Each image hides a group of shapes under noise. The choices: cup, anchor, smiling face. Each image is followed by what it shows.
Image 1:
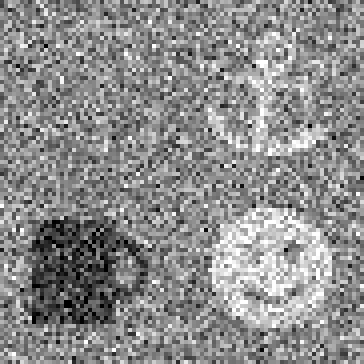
top right: light anchor; bottom left: dark cup; bottom right: light smiling face
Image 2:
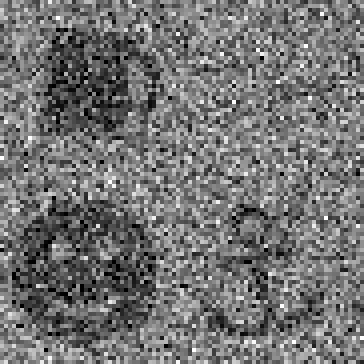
top left: dark cup; bottom left: dark smiling face; bottom right: dark anchor
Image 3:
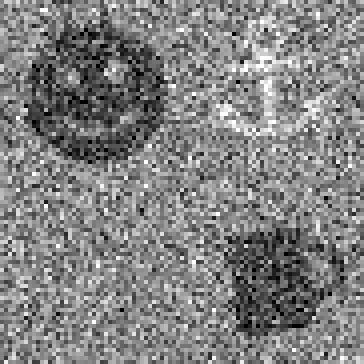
top left: dark smiling face; top right: light anchor; bottom right: dark cup
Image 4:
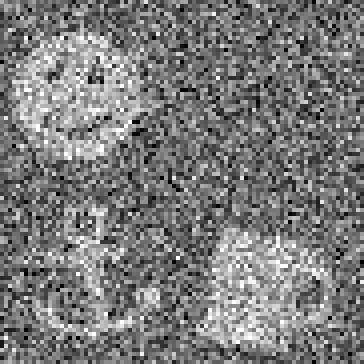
top left: light smiling face; bottom left: light anchor; bottom right: light cup
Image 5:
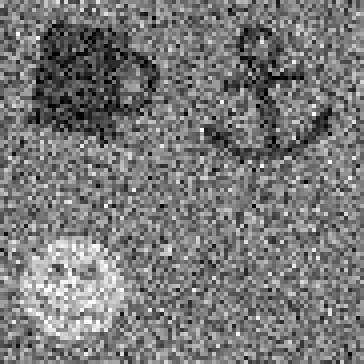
top left: dark cup; top right: dark anchor; bottom left: light smiling face
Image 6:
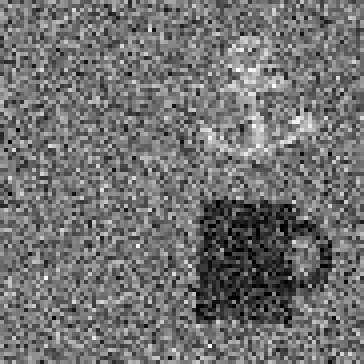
top right: light anchor; bottom right: dark cup
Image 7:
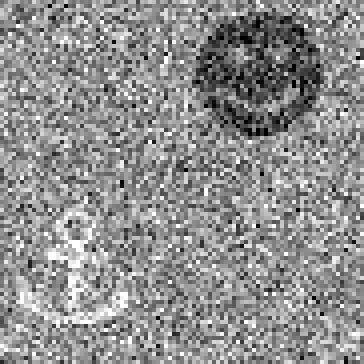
top right: dark smiling face; bottom left: light anchor
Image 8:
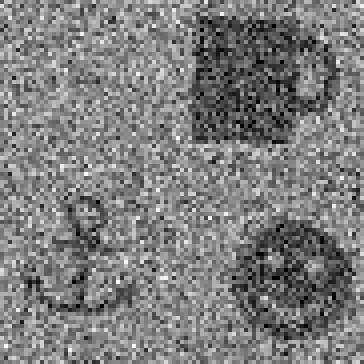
top right: dark cup; bottom left: dark anchor; bottom right: dark smiling face
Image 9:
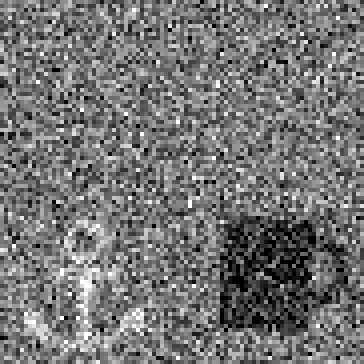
bottom left: light anchor; bottom right: dark cup
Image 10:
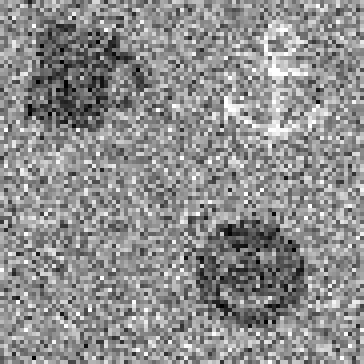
top left: dark cup; top right: light anchor; bottom right: dark smiling face
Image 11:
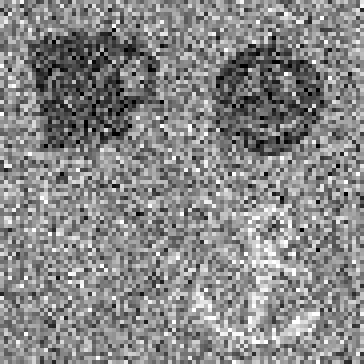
top left: dark cup; top right: dark smiling face; bottom right: light anchor
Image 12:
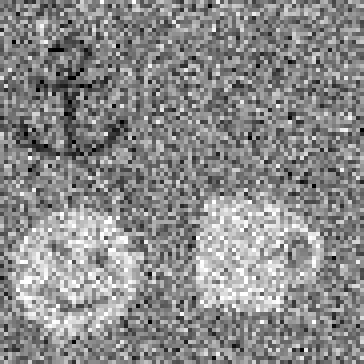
top left: dark anchor; bottom left: light smiling face; bottom right: light cup
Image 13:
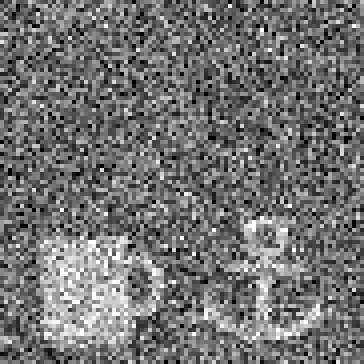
bottom left: light cup; bottom right: light anchor
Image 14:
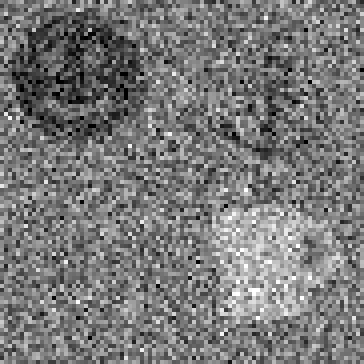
top left: dark smiling face; top right: dark anchor; bottom right: light cup
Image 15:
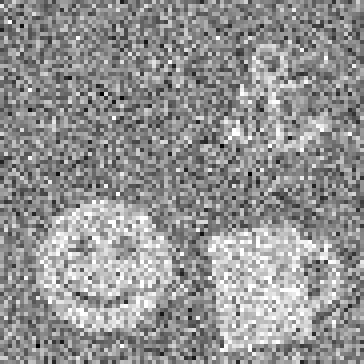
top right: light anchor; bottom left: light smiling face; bottom right: light cup
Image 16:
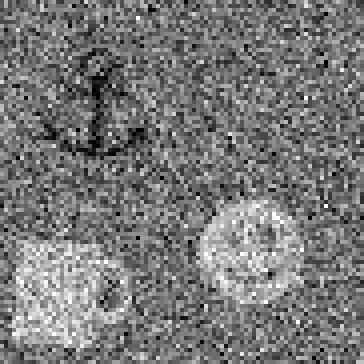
top left: dark anchor; bottom left: light cup; bottom right: light smiling face
